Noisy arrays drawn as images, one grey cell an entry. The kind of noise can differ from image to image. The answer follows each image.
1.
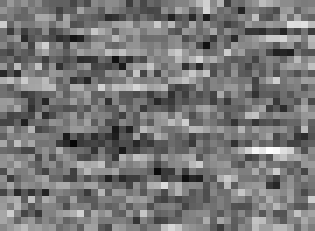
streaked along the rows
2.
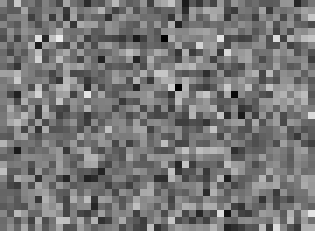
low rank plus noise
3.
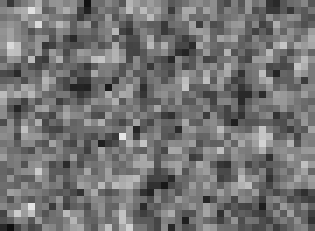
blotchy
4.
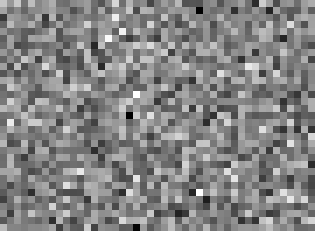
independent entries
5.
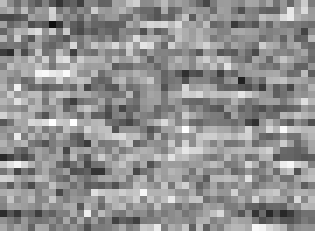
streaked along the rows
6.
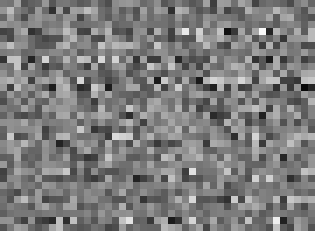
rows of uneven size
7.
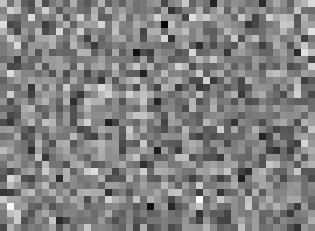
low rank plus noise
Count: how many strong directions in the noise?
five to eight
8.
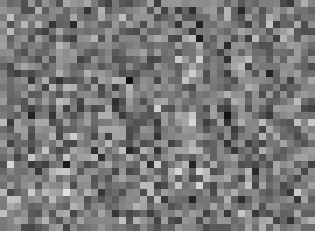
low rank plus noise
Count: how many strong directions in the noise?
three or four
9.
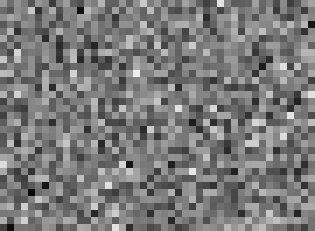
independent entries
